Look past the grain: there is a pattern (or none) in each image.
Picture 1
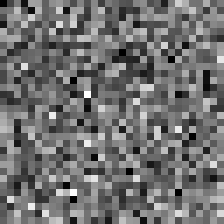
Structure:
only noise
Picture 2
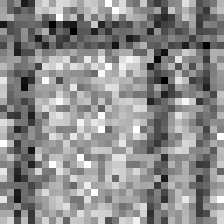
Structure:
bands of rows crossing bands of columns
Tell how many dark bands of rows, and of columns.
1 and 3
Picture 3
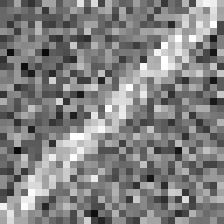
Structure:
a diagonal band
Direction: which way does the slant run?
bottom left to top right
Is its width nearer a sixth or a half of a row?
a sixth
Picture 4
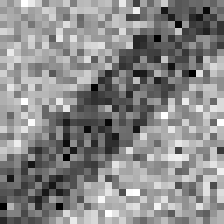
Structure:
a diagonal band
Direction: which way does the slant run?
bottom left to top right
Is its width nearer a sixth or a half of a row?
a half
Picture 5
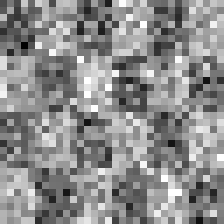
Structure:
a checkerboard
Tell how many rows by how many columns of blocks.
4 by 6
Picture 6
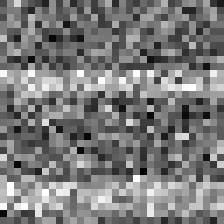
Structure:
bands of rows
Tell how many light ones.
2
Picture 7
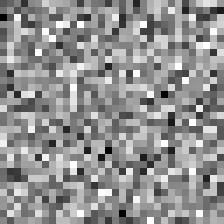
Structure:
only noise
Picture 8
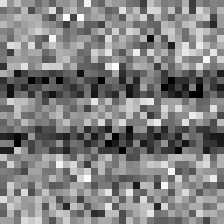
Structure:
bands of rows
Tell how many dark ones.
2
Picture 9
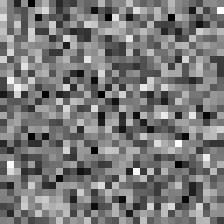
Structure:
only noise
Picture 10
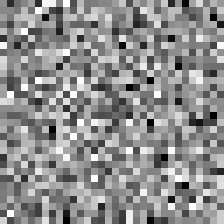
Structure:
only noise
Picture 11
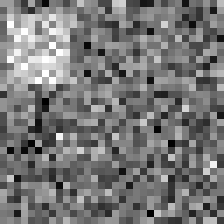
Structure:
one block
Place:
top left
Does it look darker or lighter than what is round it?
lighter
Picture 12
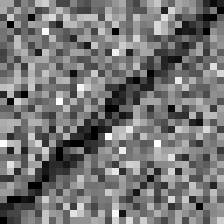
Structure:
a diagonal band
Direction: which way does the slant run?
bottom left to top right
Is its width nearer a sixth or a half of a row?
a sixth
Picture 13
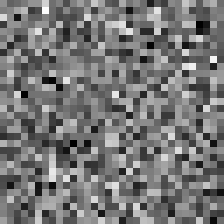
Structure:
only noise
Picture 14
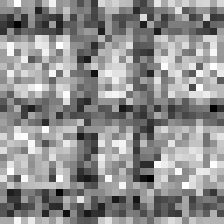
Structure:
bands of rows crossing bands of columns
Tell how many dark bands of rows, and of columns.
3 and 2
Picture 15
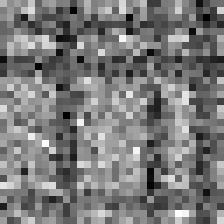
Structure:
bands of rows crossing bands of columns
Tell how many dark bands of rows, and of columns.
3 and 3
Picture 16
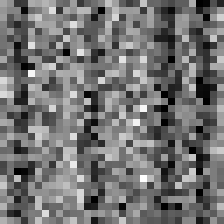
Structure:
bands of columns
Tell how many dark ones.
4
